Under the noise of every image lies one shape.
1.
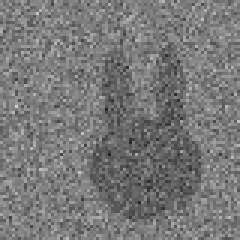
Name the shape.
rabbit's head
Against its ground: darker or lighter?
darker
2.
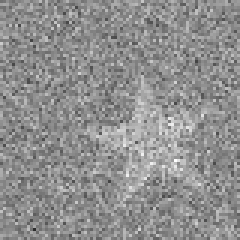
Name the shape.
star
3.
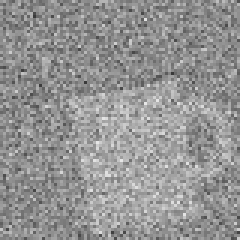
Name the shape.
cup
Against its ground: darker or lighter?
lighter
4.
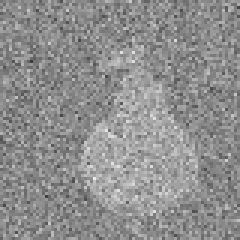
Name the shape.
pear
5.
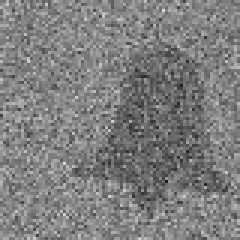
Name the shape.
bell
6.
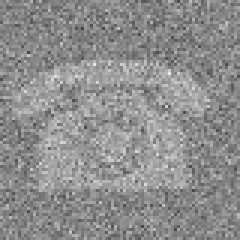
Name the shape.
telephone
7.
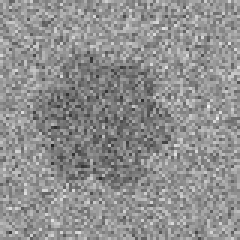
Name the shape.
flower
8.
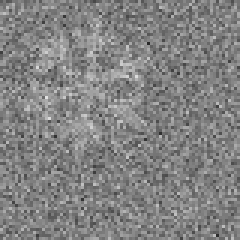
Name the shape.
snowflake
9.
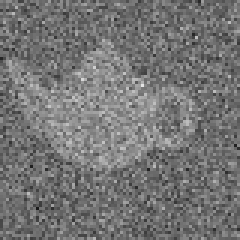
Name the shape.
teapot
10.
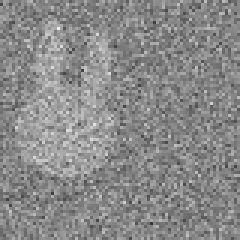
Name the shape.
rabbit's head
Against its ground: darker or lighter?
lighter
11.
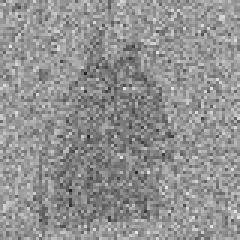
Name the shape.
chess knight
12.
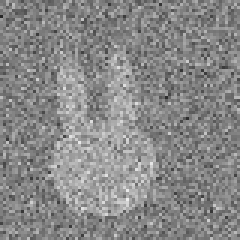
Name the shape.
rabbit's head
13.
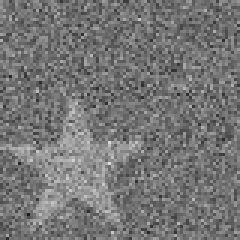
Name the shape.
star
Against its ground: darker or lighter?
lighter
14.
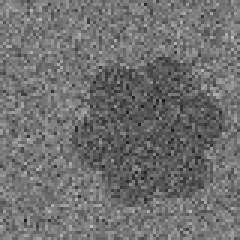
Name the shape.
flower
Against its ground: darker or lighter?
darker
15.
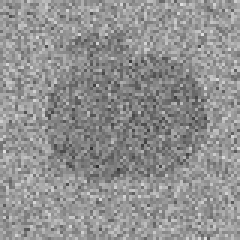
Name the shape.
apple
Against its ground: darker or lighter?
darker
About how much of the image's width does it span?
two thirds
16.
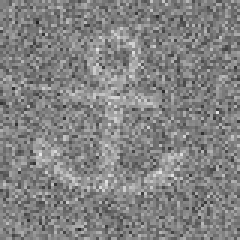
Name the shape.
anchor
